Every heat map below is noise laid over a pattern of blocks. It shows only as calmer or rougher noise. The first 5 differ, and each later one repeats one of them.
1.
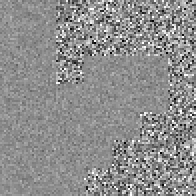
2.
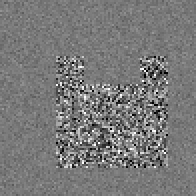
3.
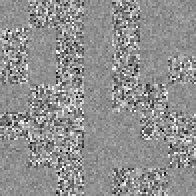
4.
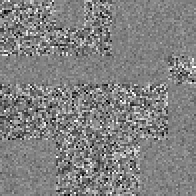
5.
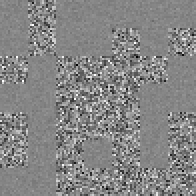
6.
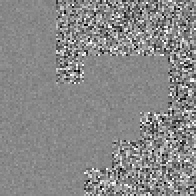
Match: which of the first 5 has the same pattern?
1
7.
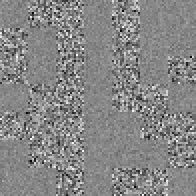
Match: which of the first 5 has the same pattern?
3
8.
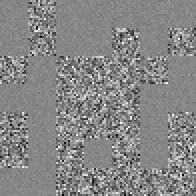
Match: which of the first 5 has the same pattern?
5
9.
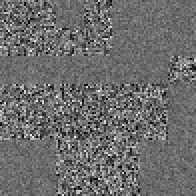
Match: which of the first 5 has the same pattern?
4
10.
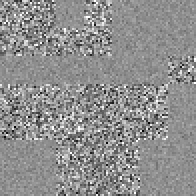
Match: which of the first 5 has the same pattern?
4
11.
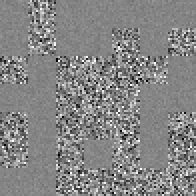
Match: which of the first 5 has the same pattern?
5
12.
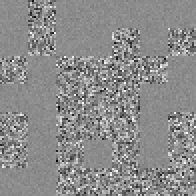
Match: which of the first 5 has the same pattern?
5
